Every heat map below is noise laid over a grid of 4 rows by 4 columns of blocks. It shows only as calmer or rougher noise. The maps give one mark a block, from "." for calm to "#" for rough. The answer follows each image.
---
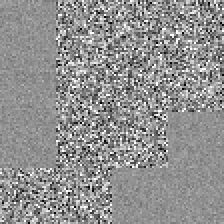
. # # #
. # # #
. # # .
# # . .
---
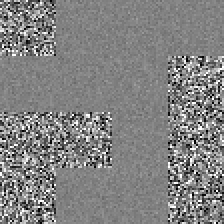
# . . .
. . . #
# # . #
# . . #
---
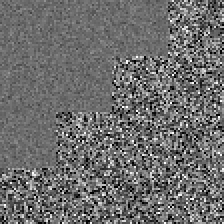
. . . #
. . # #
. # # #
# # # #
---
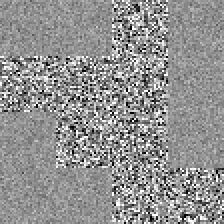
. . # .
# # # .
. # # .
. . # #
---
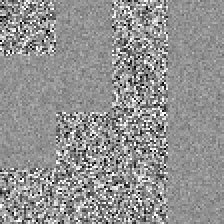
# . # .
. . # .
. # # .
# # # .
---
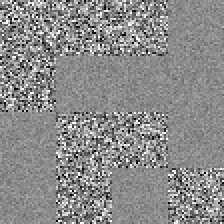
# # # .
# . . .
. # # .
. # . #
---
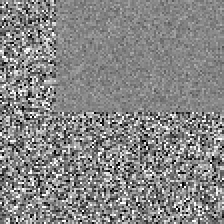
# . . .
# . . .
# # # #
# # # #
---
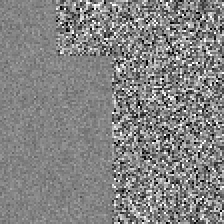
. # # #
. . # #
. . # #
. . # #
